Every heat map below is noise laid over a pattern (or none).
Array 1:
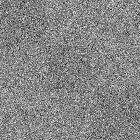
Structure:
blocks along the diagonal
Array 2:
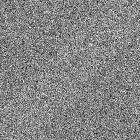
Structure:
a diagonal band
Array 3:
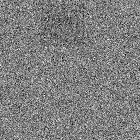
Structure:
one block
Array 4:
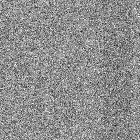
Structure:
one band of columns
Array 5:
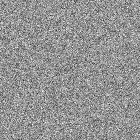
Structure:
only noise
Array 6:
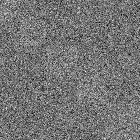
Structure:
blocks along the diagonal
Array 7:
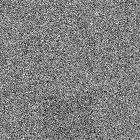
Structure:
one block
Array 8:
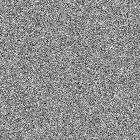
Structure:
only noise
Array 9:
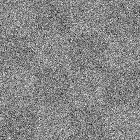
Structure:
a checkerboard
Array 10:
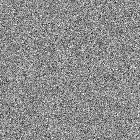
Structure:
only noise
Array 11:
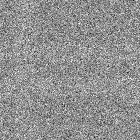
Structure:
bands of rows crossing bands of columns
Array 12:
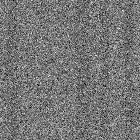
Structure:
bands of columns
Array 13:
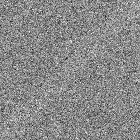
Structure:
a diagonal band
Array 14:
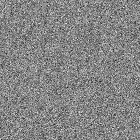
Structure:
only noise
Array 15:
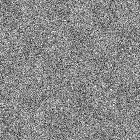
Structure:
a checkerboard
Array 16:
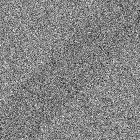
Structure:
a diagonal band
